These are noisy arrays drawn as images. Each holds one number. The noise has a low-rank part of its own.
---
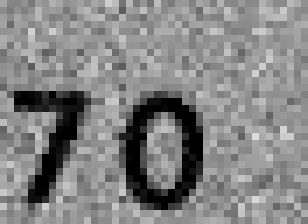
70
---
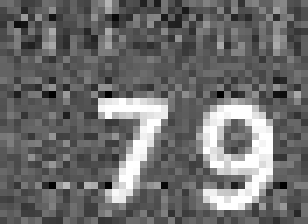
79
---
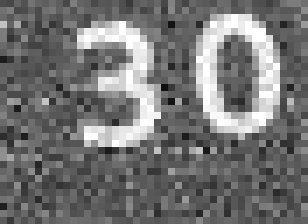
30
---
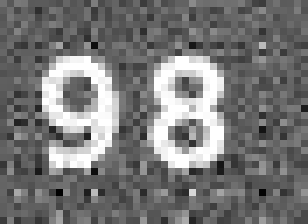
98
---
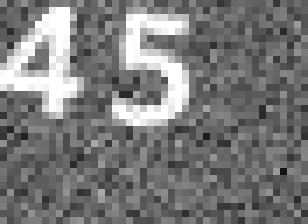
45
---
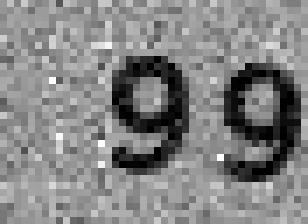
99
